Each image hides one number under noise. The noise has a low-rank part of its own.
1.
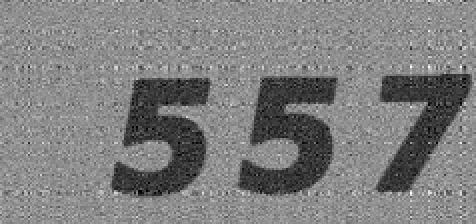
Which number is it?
557
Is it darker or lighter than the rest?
darker
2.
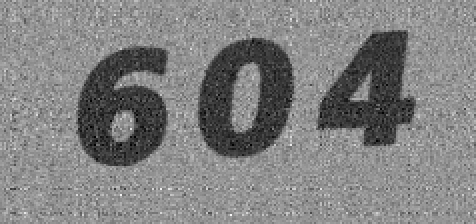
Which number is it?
604
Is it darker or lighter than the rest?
darker
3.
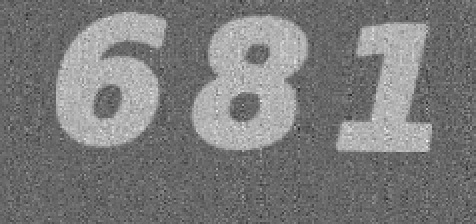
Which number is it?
681
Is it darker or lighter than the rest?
lighter
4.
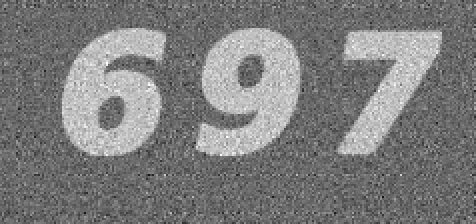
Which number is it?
697
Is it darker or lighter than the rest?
lighter
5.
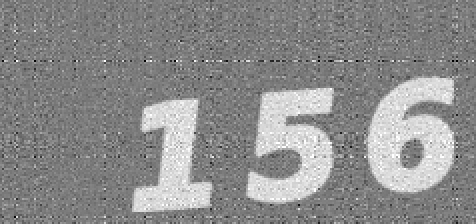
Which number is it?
156
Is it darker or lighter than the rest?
lighter
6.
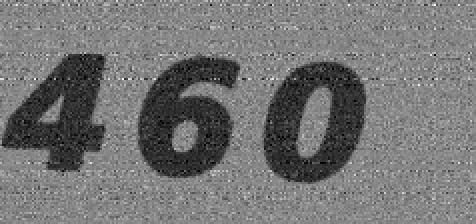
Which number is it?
460
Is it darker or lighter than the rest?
darker
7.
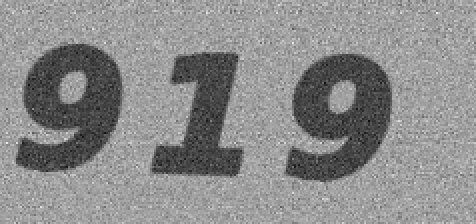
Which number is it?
919
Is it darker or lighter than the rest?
darker
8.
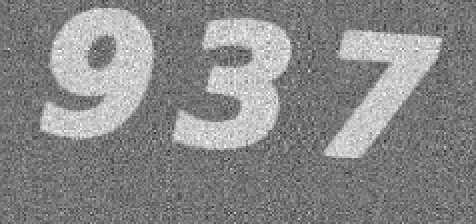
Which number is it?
937
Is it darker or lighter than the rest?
lighter
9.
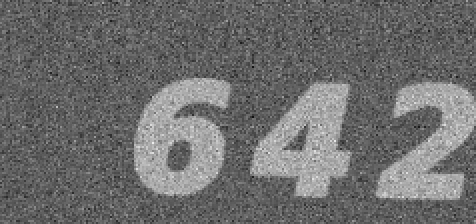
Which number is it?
642
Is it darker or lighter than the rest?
lighter
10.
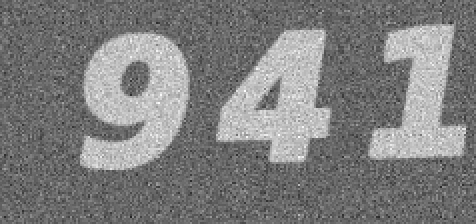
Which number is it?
941
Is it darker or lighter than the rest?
lighter
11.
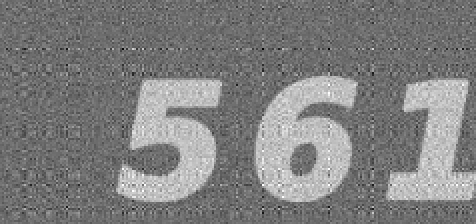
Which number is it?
561
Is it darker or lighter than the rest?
lighter
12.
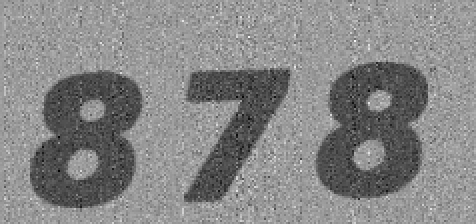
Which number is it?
878
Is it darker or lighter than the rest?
darker
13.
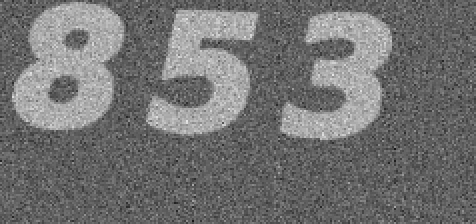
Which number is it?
853
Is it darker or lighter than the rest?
lighter
